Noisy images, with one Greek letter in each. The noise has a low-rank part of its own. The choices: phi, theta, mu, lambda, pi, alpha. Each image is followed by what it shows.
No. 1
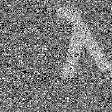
lambda
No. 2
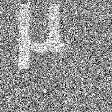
mu
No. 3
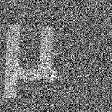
mu
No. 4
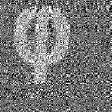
phi
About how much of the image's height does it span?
two thirds
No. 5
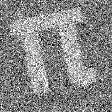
pi
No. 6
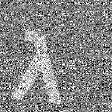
lambda
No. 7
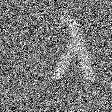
lambda
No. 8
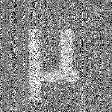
mu
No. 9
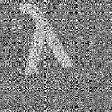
lambda
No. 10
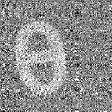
theta
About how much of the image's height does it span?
two thirds
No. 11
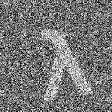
lambda
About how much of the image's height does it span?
two thirds
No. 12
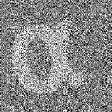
alpha
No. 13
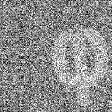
phi
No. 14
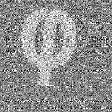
phi
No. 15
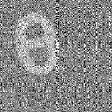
theta
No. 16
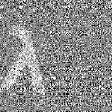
lambda
